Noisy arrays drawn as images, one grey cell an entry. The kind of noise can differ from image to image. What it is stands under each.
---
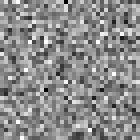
low rank plus noise
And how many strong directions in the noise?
five to eight
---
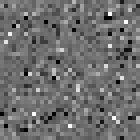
heavy tails
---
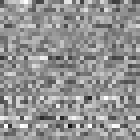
rows of uneven size
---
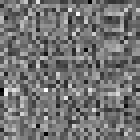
low rank plus noise
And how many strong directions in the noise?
three or four
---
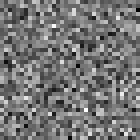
independent entries
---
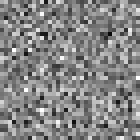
low rank plus noise
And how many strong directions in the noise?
five to eight
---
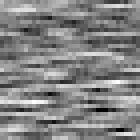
streaked along the rows
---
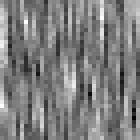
streaked along the columns
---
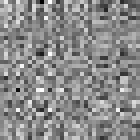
low rank plus noise
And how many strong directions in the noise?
two
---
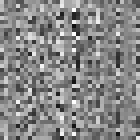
columns of uneven size
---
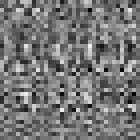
low rank plus noise
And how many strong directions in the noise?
two
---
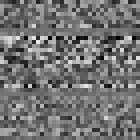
rows of uneven size
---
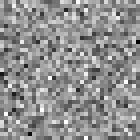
independent entries
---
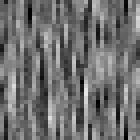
streaked along the columns
